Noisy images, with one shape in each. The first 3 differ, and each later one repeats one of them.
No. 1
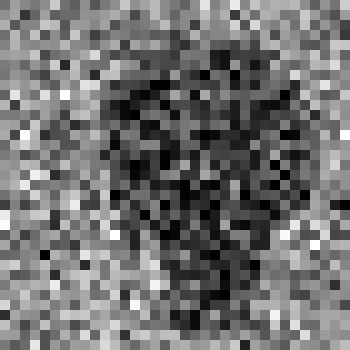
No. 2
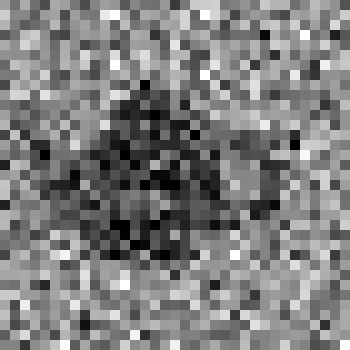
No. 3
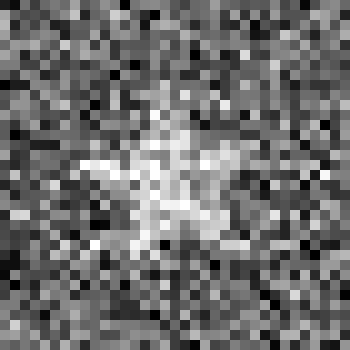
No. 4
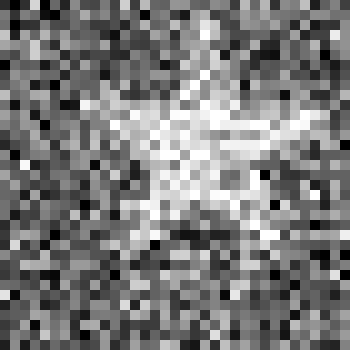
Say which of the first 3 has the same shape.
3
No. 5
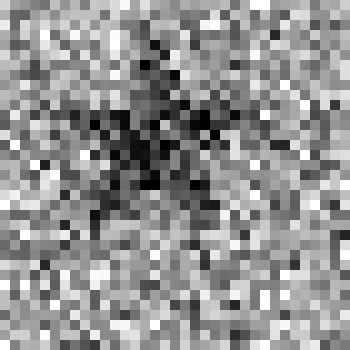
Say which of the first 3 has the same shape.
3
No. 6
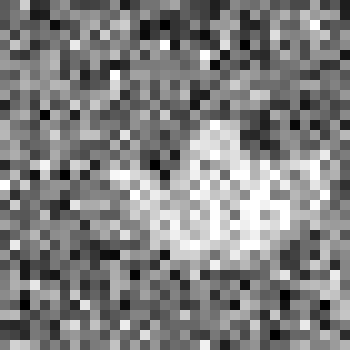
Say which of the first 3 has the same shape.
2
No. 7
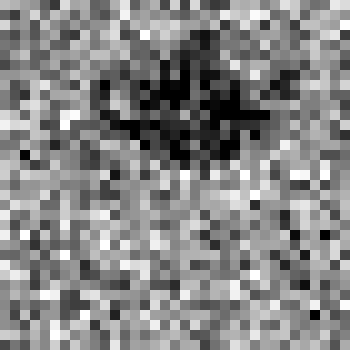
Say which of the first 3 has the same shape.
2
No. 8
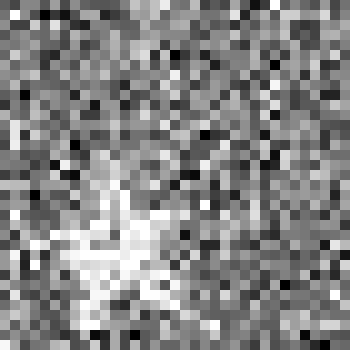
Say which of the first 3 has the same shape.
3
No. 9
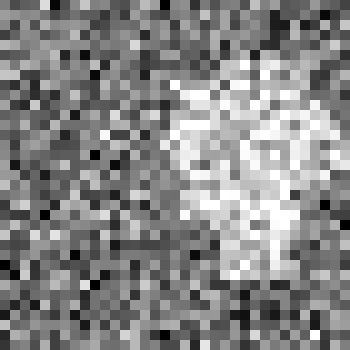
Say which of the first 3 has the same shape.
1
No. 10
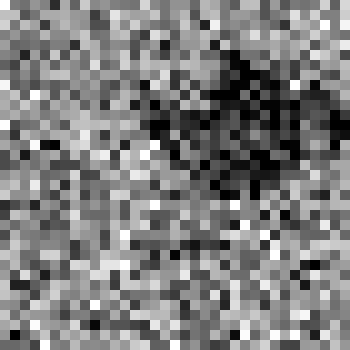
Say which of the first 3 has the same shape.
2
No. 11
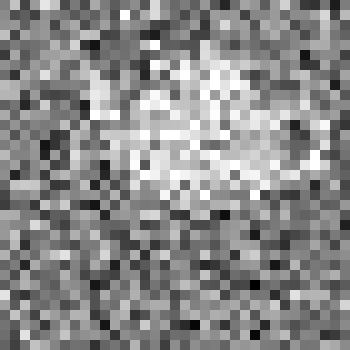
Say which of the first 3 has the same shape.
2
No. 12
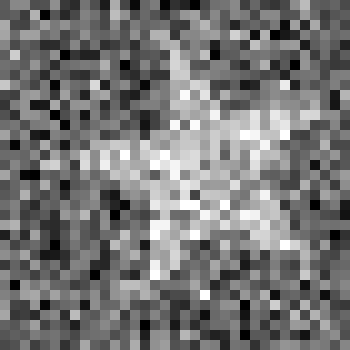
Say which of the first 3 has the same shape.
3
